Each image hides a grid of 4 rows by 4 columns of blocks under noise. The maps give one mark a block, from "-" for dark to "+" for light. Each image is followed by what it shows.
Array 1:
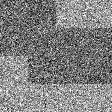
- - + +
- - - -
+ - - -
+ + + +
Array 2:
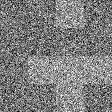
- - + -
- - - -
- + + +
- - + -
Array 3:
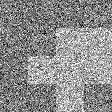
- - - -
- - + +
- + + +
- - + -
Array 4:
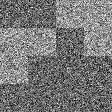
- - + +
+ + - +
+ - - -
- - - -
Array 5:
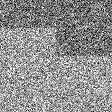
- - - -
+ + - -
+ + + +
+ + + +
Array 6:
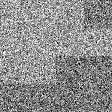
+ + + -
+ + + +
+ + - -
- - - -
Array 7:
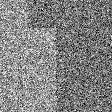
+ - - -
+ + - -
+ + - -
+ + - -
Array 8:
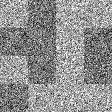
+ - + +
- - + -
+ - + -
- + + +
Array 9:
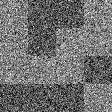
+ - - +
+ - + +
+ + + -
- - - +
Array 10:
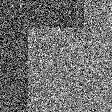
- - - +
- + + +
- + + +
- + + +
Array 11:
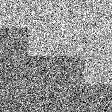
+ + + +
- + + +
- - - +
- - - -
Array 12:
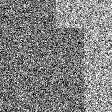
- - + +
- - - +
- - - +
- - - +
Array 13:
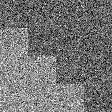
- - - -
+ - - -
+ + - -
+ + + -
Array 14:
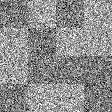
- + - +
+ - + +
+ - - -
- + + -
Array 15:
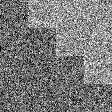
- + + +
- - + +
- - - +
- - - -
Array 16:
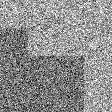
+ + + +
- + + +
- - - +
- - - +
